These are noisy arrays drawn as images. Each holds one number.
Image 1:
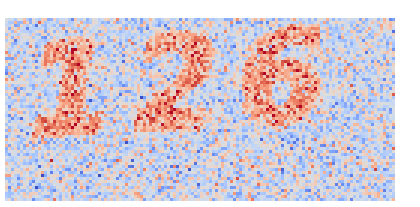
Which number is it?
126
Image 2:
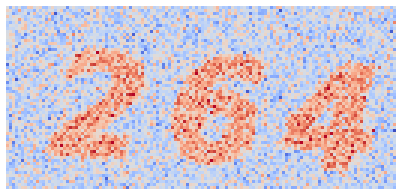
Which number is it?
264
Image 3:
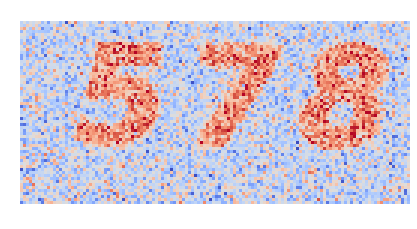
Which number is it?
578
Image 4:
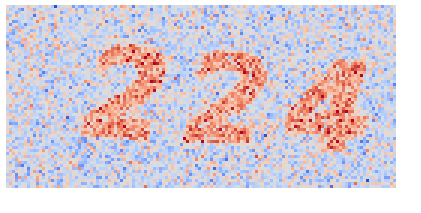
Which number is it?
224
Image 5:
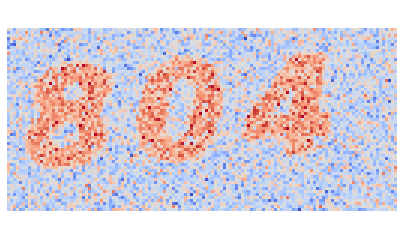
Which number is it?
804
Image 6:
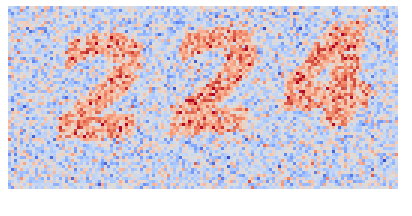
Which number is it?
224
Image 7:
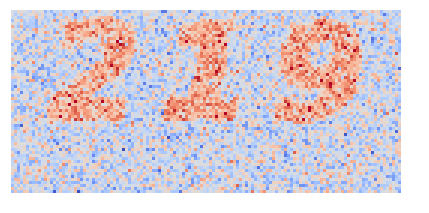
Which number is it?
219
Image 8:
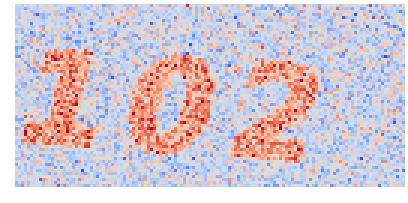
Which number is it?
102
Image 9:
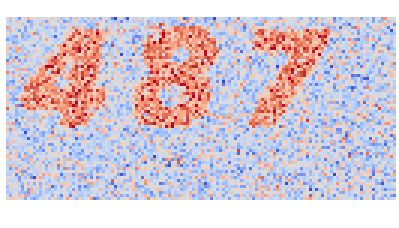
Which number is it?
487
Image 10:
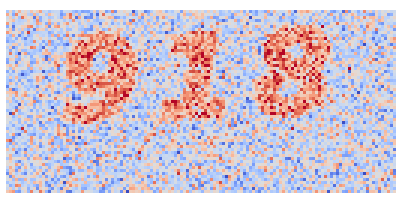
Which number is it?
918
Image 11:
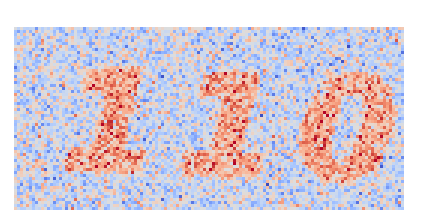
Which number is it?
110
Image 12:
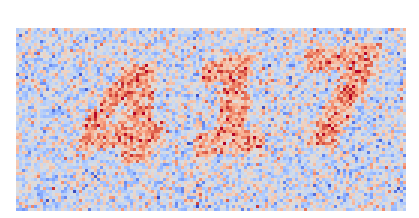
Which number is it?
417
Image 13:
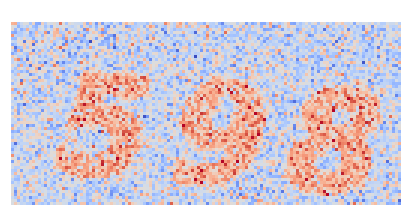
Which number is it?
598
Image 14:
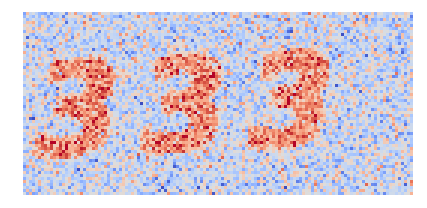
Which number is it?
333
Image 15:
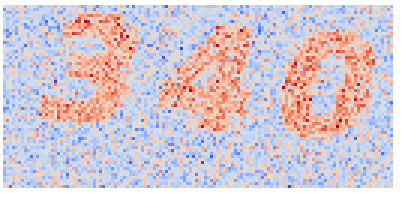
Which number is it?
340
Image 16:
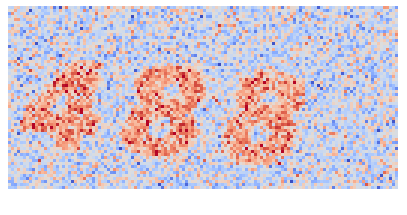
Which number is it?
488
